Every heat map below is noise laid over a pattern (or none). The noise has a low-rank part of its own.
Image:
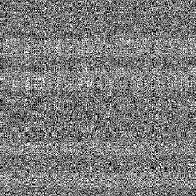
bands of rows
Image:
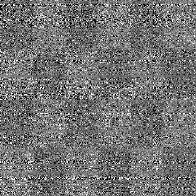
a checkerboard
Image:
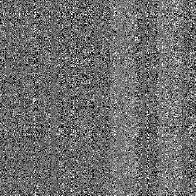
bands of columns
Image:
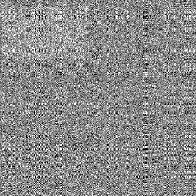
one block
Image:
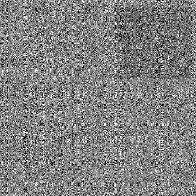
one block
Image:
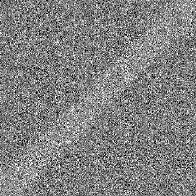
a diagonal band
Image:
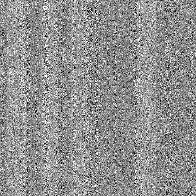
bands of columns
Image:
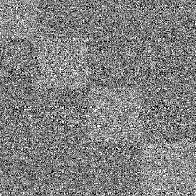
blocks along the diagonal
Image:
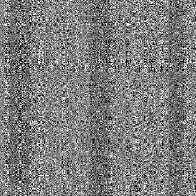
bands of columns
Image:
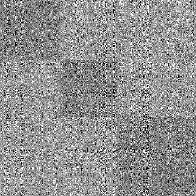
blocks along the diagonal
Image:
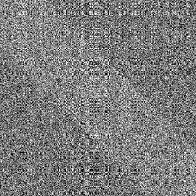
a diagonal band
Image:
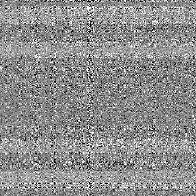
bands of rows
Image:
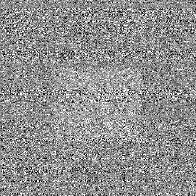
one block
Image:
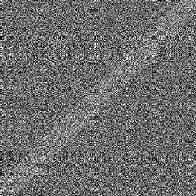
a diagonal band
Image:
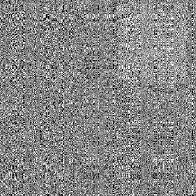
one block
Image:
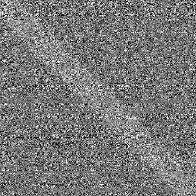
a diagonal band
